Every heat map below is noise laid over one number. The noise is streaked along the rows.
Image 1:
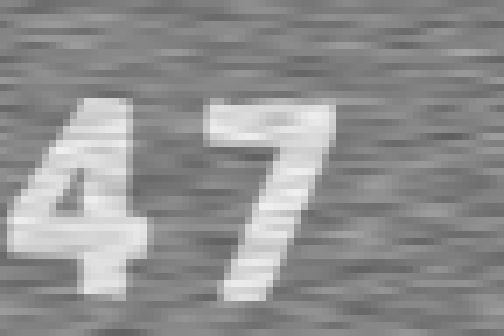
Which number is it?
47
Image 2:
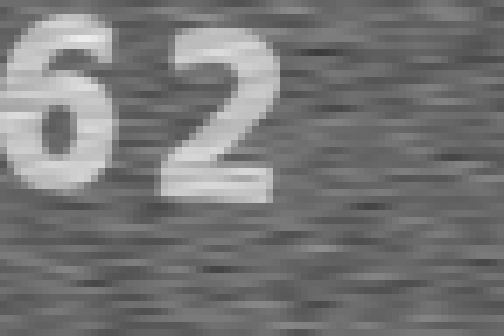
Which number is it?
62
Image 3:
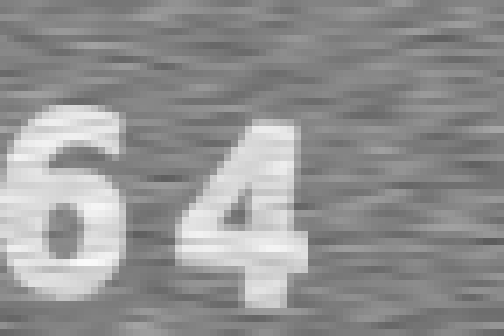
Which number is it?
64
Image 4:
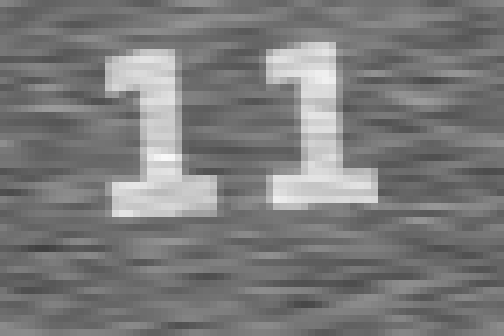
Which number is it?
11
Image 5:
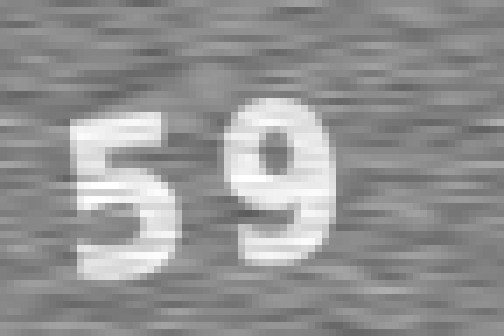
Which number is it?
59
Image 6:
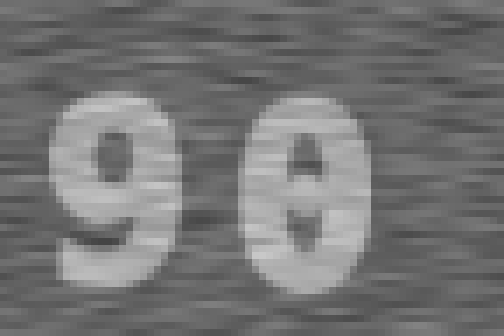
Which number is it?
90
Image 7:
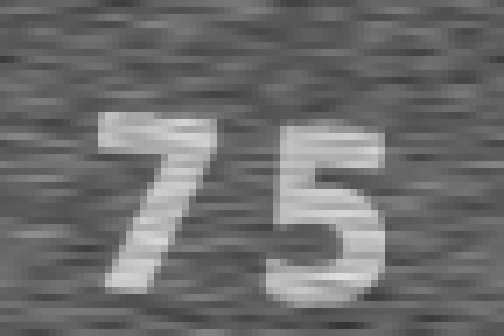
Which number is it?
75
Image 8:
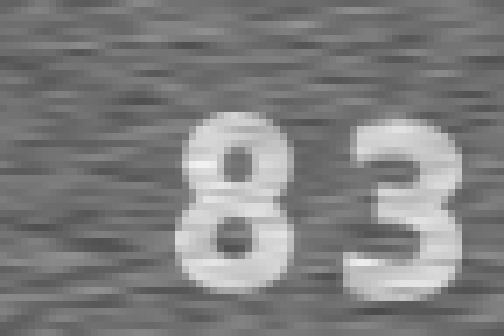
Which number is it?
83
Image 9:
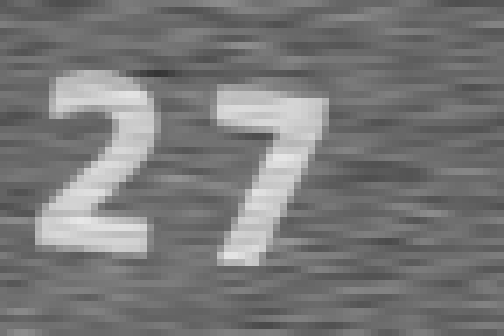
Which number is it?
27
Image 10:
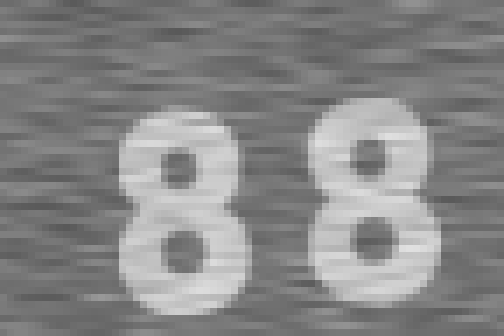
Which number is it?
88
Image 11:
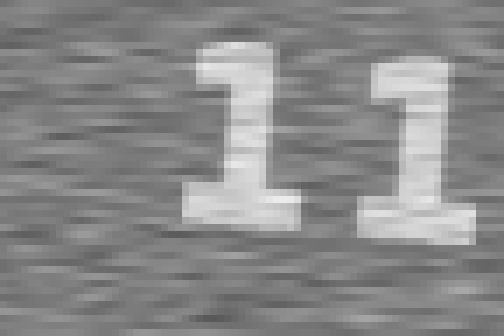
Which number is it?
11
